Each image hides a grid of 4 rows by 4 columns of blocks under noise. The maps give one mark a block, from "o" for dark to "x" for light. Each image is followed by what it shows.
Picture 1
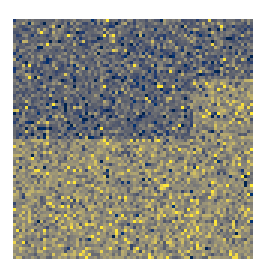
oooo
ooox
xxxx
xxxx
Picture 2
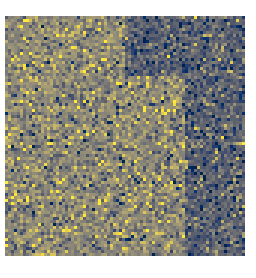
xxoo
xxxo
xxxo
xxxo
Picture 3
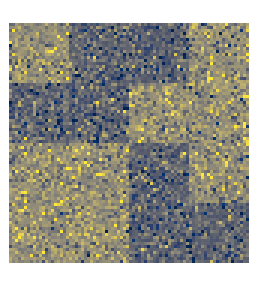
xoox
ooxx
xxox
xxoo
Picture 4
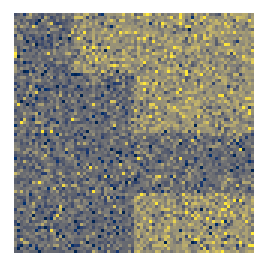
oxxx
ooxx
oooo
ooxx
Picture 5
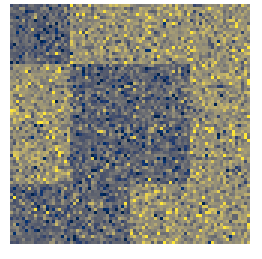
oxxx
xoox
xoox
ooxx
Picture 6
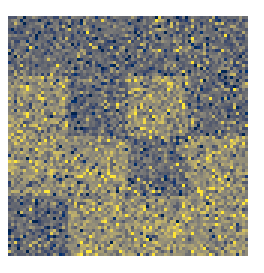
oooo
xoxo
xxox
oxxx
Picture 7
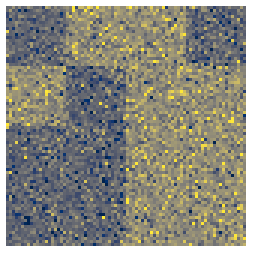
oxxo
xoxx
ooxx
ooxx
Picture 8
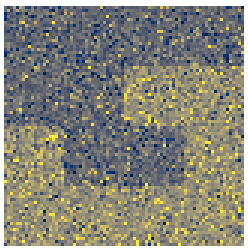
oooo
ooxx
xoox
xxxx
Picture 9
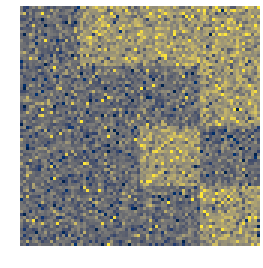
oxxx
ooox
ooxo
ooox
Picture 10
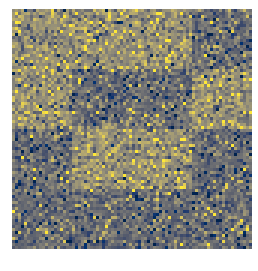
xxxo
xoox
oxxo
oooo
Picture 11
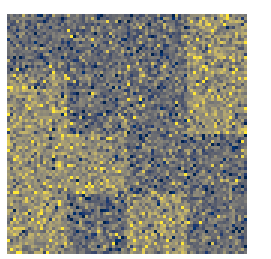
ooox
xoox
xxoo
xoxo
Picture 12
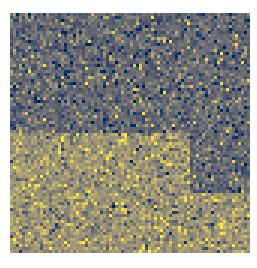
oooo
oooo
xxxo
xxxx
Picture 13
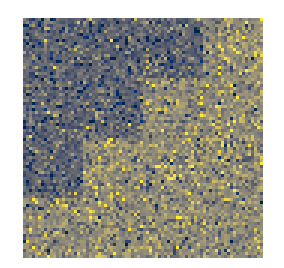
ooox
ooxx
oxxx
xxxx
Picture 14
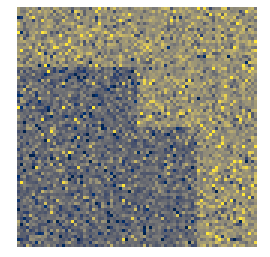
xxxx
ooxx
ooox
ooox
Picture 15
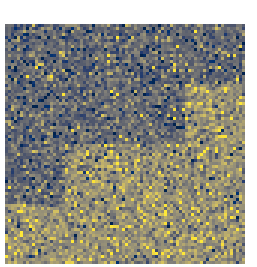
oooo
ooox
oxxx
xxxx
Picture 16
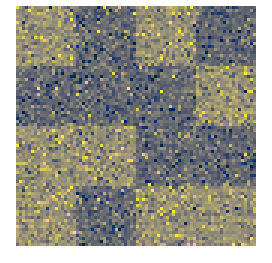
xoxo
ooox
xxoo
xoxx
